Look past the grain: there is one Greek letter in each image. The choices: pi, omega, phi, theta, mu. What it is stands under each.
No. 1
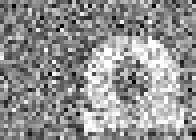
light omega
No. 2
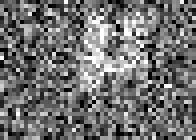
light mu
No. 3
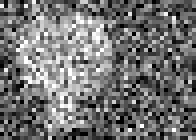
light phi
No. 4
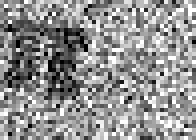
dark pi
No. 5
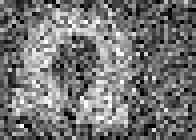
light omega
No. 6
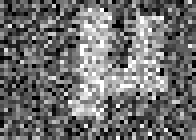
light mu
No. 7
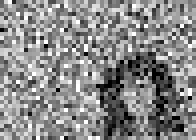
dark omega
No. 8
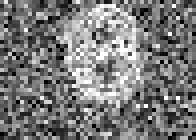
light theta
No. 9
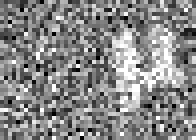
light mu
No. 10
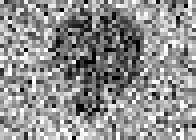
dark phi
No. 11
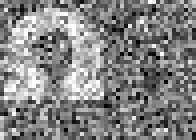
light omega
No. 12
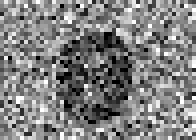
dark theta
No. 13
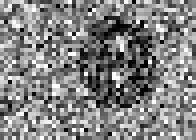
dark theta
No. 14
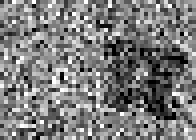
dark pi
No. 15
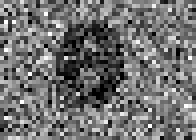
dark theta
